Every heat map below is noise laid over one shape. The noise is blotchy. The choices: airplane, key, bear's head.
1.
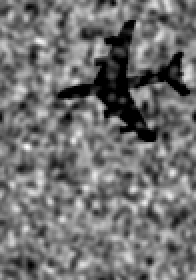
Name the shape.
airplane
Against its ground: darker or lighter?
darker
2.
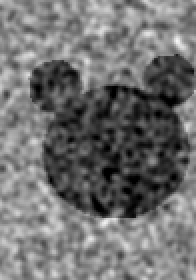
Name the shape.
bear's head
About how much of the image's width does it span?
nearly all
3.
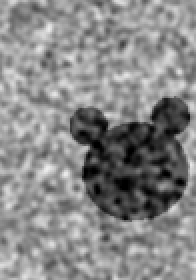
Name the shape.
bear's head
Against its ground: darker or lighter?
darker
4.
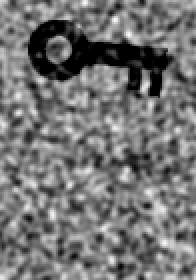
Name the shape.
key
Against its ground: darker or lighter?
darker
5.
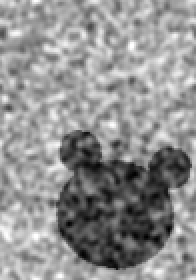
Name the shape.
bear's head
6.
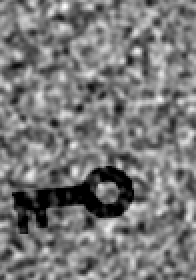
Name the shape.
key
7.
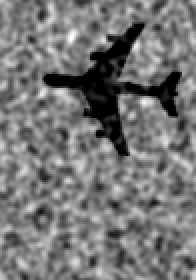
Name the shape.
airplane
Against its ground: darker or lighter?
darker
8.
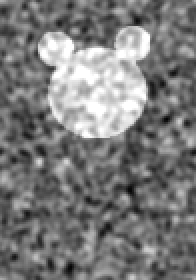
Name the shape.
bear's head
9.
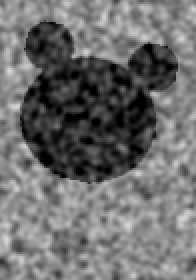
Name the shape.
bear's head
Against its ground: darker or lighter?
darker
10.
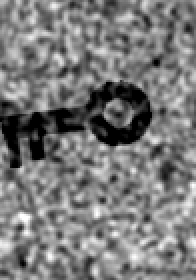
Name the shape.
key
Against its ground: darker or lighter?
darker
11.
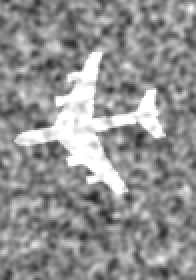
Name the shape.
airplane
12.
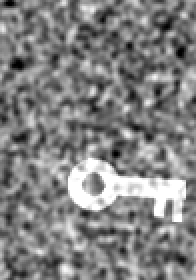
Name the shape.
key
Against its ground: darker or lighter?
lighter
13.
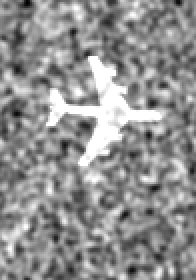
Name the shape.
airplane
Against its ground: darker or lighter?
lighter
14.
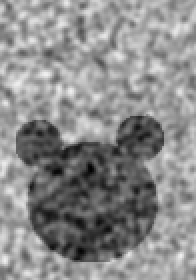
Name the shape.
bear's head
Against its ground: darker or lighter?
darker
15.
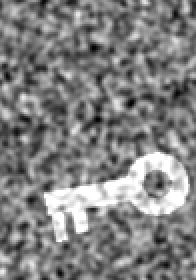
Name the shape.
key
